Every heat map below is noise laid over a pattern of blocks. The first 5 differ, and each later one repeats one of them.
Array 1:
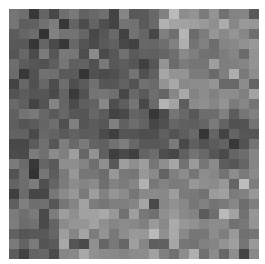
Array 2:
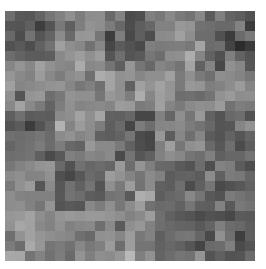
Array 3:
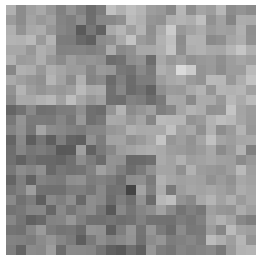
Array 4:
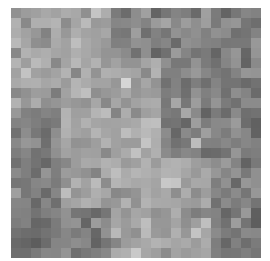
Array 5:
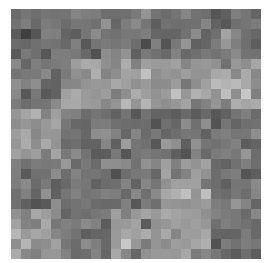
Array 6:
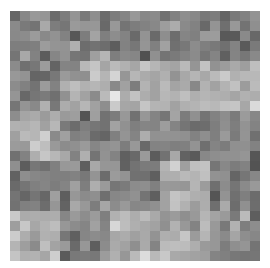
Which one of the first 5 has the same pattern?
5
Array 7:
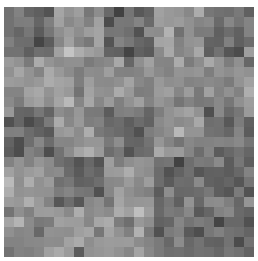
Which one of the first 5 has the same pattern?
2
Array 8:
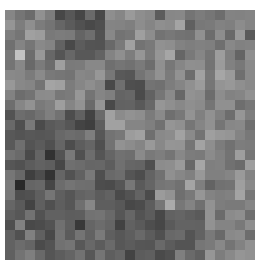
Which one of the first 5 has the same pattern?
3
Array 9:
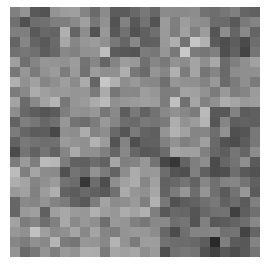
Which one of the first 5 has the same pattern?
2
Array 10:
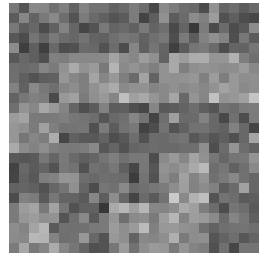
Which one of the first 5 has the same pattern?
5
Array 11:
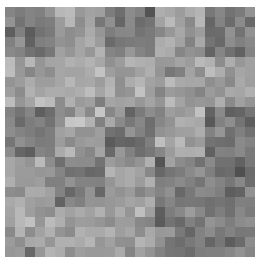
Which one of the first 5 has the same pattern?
2
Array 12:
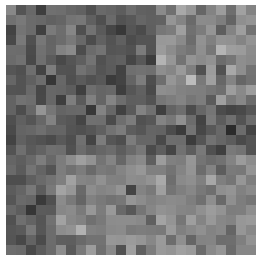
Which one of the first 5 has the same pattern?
1
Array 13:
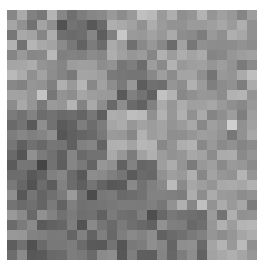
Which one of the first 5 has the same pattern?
3
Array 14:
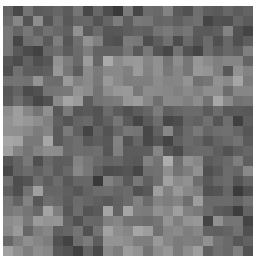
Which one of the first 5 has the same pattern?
5
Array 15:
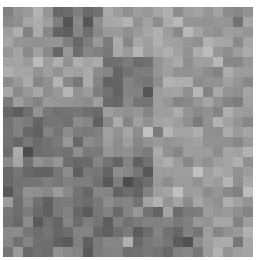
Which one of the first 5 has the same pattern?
3
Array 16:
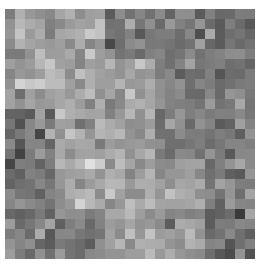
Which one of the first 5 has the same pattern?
4
